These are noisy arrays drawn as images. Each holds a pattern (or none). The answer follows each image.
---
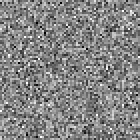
only noise
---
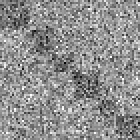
blocks along the diagonal
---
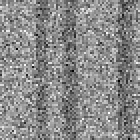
bands of columns
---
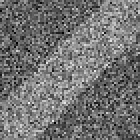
a diagonal band
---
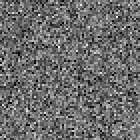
only noise
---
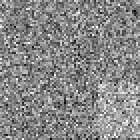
one block
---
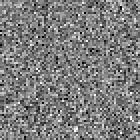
only noise
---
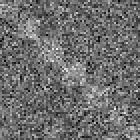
blocks along the diagonal
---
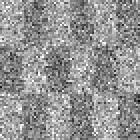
a checkerboard
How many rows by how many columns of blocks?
3 by 6
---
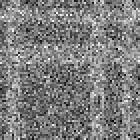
bands of rows crossing bands of columns
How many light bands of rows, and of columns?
2 and 3
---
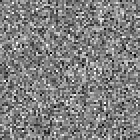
only noise
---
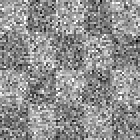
a checkerboard
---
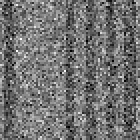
bands of columns
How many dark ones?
5
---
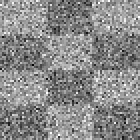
a checkerboard
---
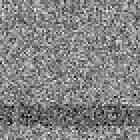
one band of rows
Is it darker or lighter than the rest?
darker
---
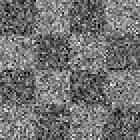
a checkerboard
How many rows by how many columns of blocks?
4 by 4
